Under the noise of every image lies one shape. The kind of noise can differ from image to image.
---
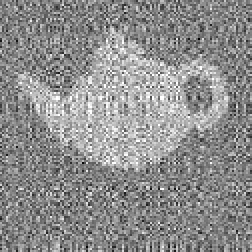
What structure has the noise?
low rank plus noise
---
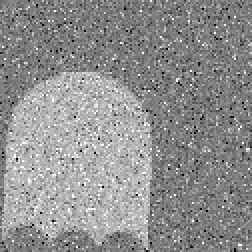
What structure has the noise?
heavy tails
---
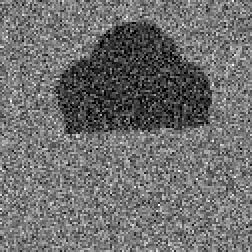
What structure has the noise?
independent entries
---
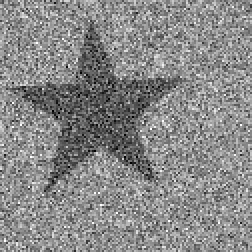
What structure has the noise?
independent entries
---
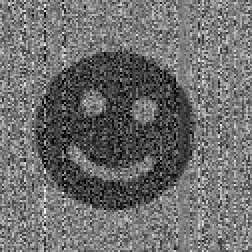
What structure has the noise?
columns of uneven size
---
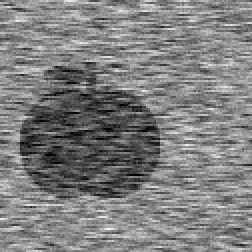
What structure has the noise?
streaked along the rows
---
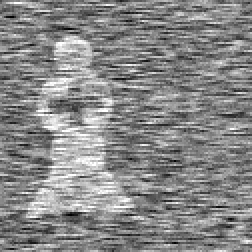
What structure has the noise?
streaked along the rows
